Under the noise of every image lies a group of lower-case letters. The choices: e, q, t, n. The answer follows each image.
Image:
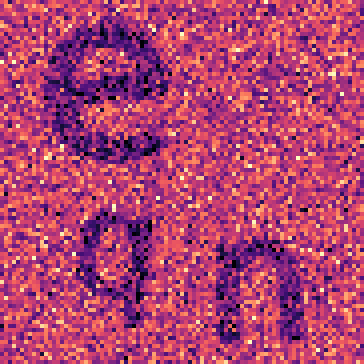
top left: e; bottom left: q; bottom right: n
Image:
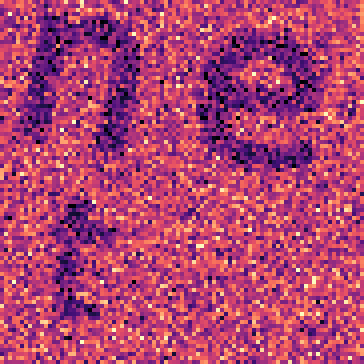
top left: n; top right: e; bottom left: t
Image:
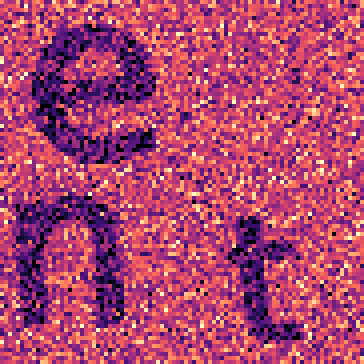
top left: e; bottom left: n; bottom right: t
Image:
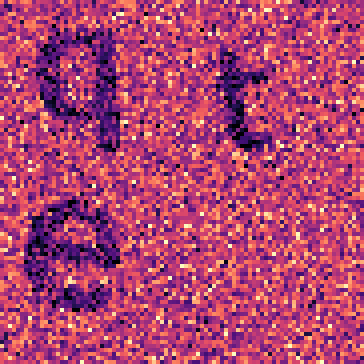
top left: q; top right: t; bottom left: e
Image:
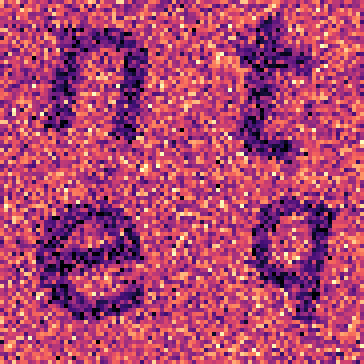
top left: n; top right: t; bottom left: e; bottom right: q
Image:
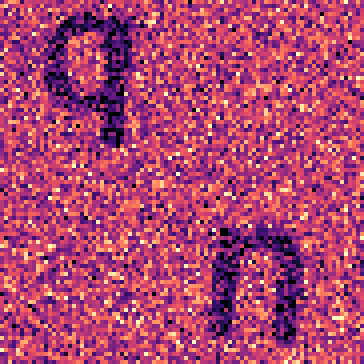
top left: q; bottom right: n
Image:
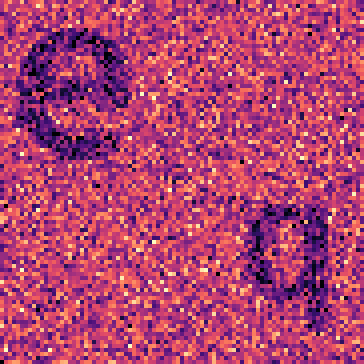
top left: e; bottom right: q
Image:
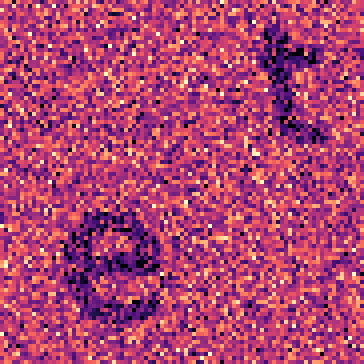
top right: t; bottom left: e
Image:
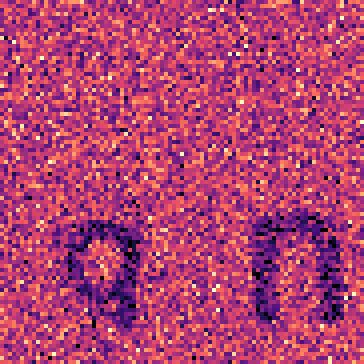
bottom left: q; bottom right: n
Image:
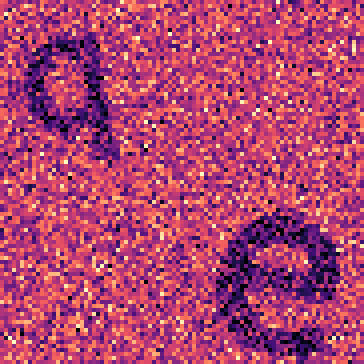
top left: q; bottom right: e
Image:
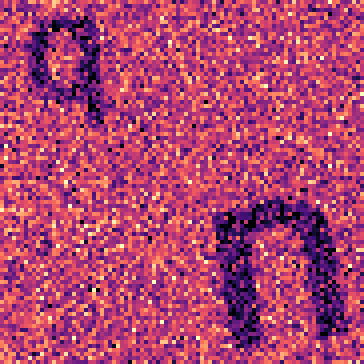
top left: q; bottom right: n
